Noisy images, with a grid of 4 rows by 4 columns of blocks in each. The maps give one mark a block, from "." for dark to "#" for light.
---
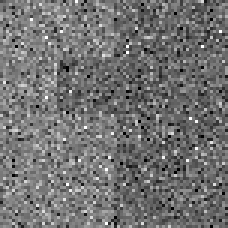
# # . .
# . . .
# # . .
# # . .
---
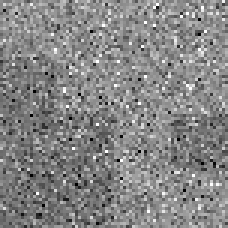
# # # #
. # # #
. . # .
. . # #
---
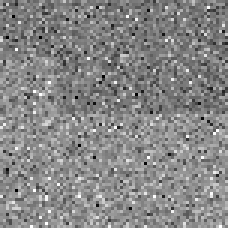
. . . .
# . . .
# # # #
# # # #
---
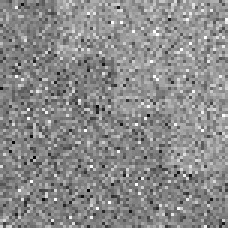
. # # #
. . # #
. . . #
. . . .
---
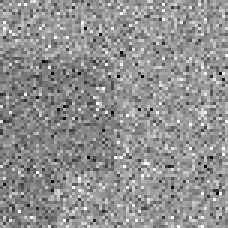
# # # #
. . # #
. . # #
. # # #
